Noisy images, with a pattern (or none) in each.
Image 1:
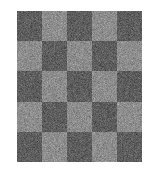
a checkerboard
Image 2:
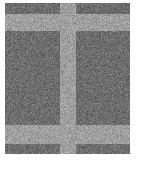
bands of rows crossing bands of columns
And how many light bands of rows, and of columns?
2 and 1
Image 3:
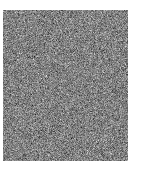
only noise
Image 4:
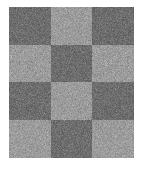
a checkerboard
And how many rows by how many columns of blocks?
4 by 3
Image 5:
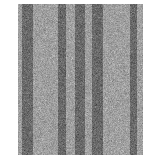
bands of columns
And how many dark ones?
5
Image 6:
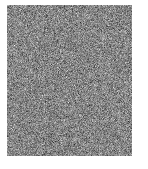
only noise
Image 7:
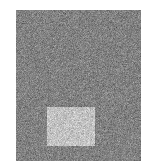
one block
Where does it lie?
bottom middle
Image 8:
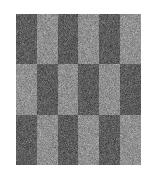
a checkerboard
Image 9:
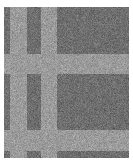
bands of rows crossing bands of columns
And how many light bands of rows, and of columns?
2 and 2
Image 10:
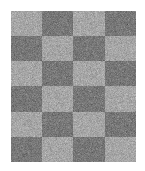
a checkerboard
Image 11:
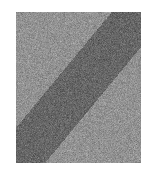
a diagonal band
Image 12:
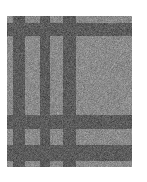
bands of rows crossing bands of columns
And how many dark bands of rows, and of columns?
3 and 3
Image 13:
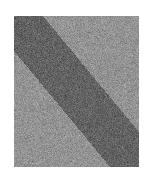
a diagonal band
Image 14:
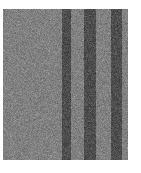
bands of columns
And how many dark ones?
3
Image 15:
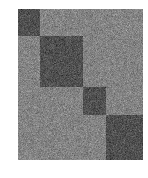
blocks along the diagonal
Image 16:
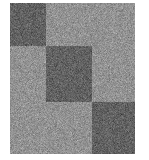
blocks along the diagonal
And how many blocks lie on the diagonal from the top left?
3
